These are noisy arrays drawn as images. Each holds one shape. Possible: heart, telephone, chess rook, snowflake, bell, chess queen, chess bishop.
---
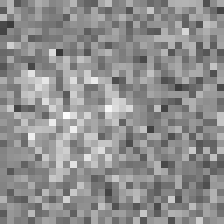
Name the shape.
snowflake
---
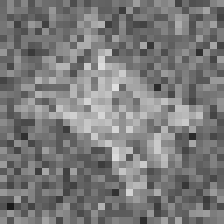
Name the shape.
chess rook
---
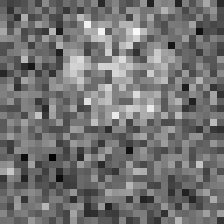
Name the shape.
snowflake
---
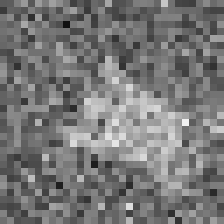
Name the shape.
chess rook
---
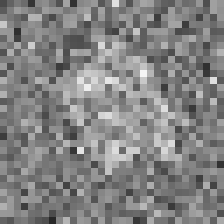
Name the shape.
telephone
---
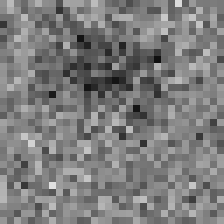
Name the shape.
chess rook
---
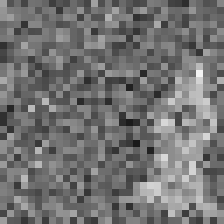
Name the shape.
chess bishop
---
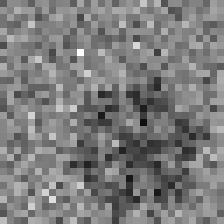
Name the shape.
snowflake
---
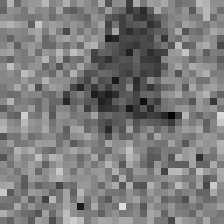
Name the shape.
bell
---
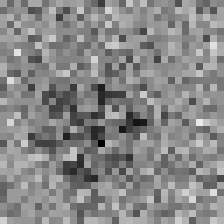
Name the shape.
snowflake
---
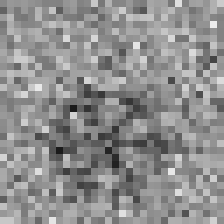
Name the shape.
snowflake
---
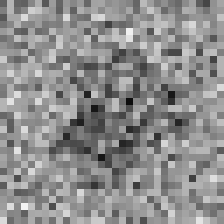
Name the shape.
chess queen
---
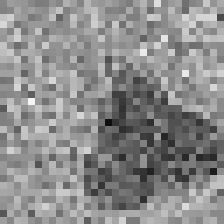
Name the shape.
heart
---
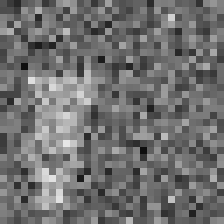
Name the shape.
chess bishop
